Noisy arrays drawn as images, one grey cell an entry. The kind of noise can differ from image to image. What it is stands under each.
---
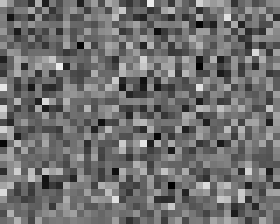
low rank plus noise
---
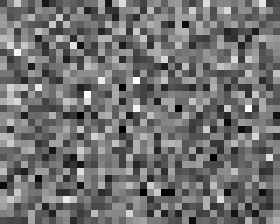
independent entries
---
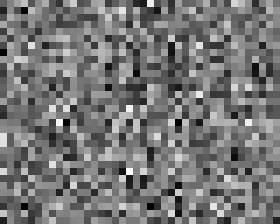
low rank plus noise
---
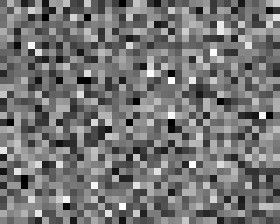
independent entries
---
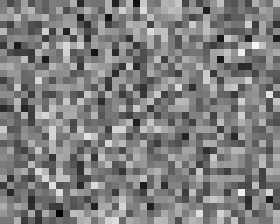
independent entries
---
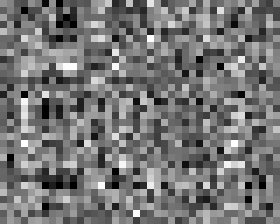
low rank plus noise
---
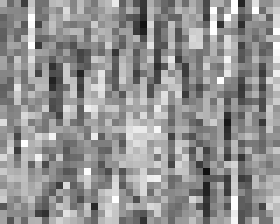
streaked along the columns
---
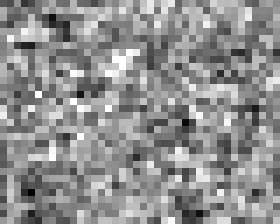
blotchy
